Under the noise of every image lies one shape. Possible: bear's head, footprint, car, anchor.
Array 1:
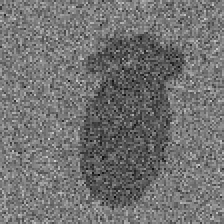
footprint
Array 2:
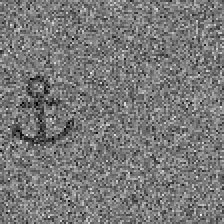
anchor
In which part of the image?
middle left
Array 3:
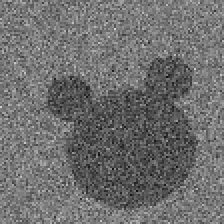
bear's head
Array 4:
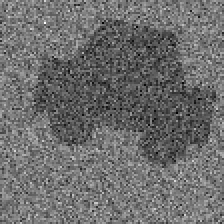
car
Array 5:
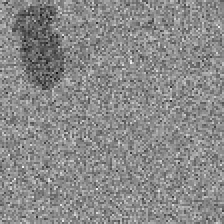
footprint
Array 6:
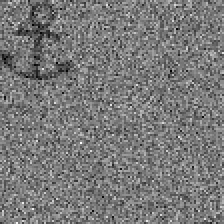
anchor
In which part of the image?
top left
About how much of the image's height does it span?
a third
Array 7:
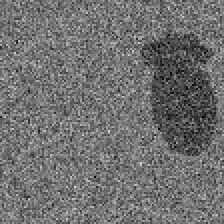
footprint
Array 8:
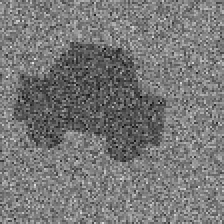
car
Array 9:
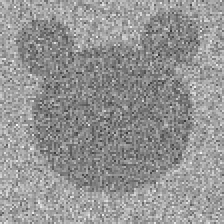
bear's head
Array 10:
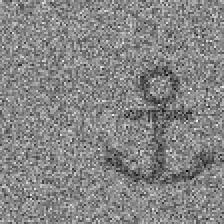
anchor
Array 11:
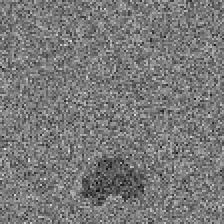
car
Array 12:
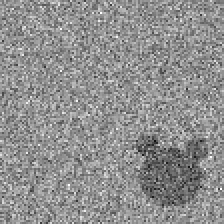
bear's head
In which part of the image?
bottom right
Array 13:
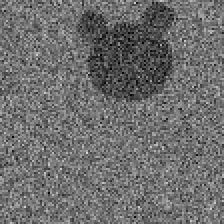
bear's head
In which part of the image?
top middle
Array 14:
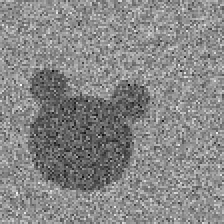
bear's head
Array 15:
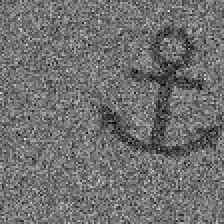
anchor
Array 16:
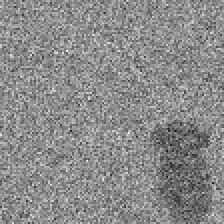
footprint
